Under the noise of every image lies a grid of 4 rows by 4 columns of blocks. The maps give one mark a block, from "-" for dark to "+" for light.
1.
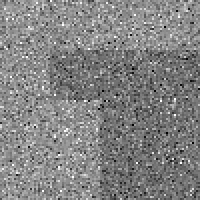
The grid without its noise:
+ + + +
+ - - -
+ + - -
+ + - -
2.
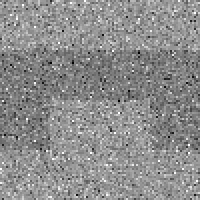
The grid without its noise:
+ + + +
- - - -
- + + -
+ + + +
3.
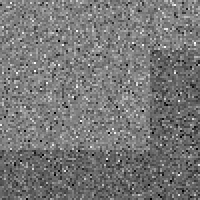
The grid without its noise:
+ + + +
+ + + -
+ + + -
- - - -
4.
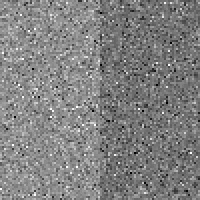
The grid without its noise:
+ + - -
+ + - -
+ + - -
+ + - -
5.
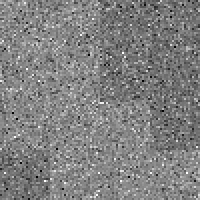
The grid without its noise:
+ + - -
+ + - -
+ + + -
- + + +
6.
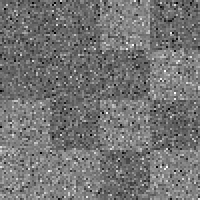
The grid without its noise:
- - + -
- - - +
+ - + -
+ + - +
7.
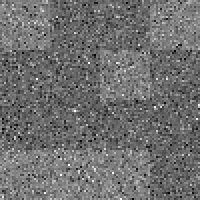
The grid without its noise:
+ - - +
- - + -
- - - -
+ + + -
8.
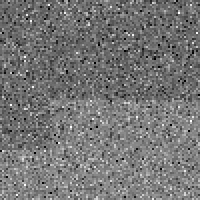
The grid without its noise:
- - - -
- - - -
- + + +
+ + + +
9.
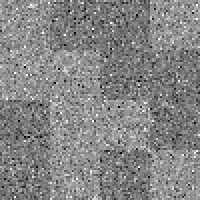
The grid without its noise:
+ - - +
+ + - -
- + + -
- + - +
